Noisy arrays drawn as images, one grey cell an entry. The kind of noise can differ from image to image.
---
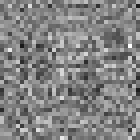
low rank plus noise
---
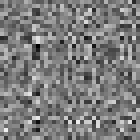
low rank plus noise
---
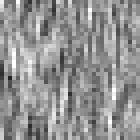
streaked along the columns
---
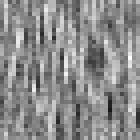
streaked along the columns
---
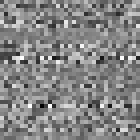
rows of uneven size
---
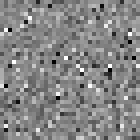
heavy tails
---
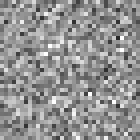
independent entries
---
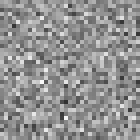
low rank plus noise
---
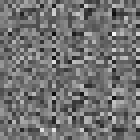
low rank plus noise
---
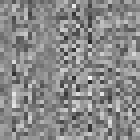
columns of uneven size
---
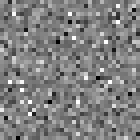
heavy tails
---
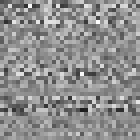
rows of uneven size
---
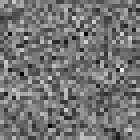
independent entries
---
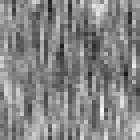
streaked along the columns
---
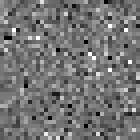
heavy tails
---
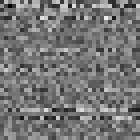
rows of uneven size
